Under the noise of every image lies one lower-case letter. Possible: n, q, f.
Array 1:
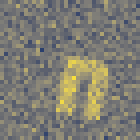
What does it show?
light n
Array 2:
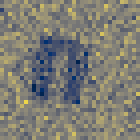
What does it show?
dark n
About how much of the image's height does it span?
half
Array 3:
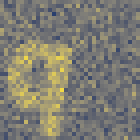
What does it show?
light q
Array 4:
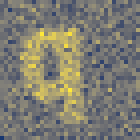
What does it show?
light q
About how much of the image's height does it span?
two thirds
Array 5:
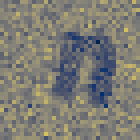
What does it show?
dark n
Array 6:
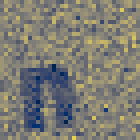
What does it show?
dark n
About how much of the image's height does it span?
half
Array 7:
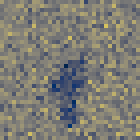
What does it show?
dark f
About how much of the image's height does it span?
half
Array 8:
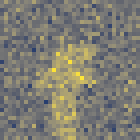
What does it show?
light f
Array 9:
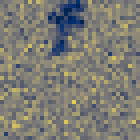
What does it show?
dark f, top middle
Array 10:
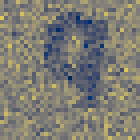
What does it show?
dark q
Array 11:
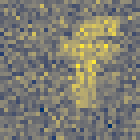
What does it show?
light f
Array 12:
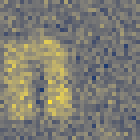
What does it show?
light n
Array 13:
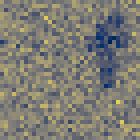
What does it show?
dark f
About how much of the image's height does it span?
half
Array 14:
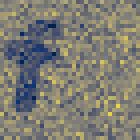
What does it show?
dark f
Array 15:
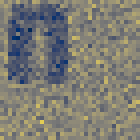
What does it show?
dark n
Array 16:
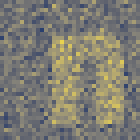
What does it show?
light n
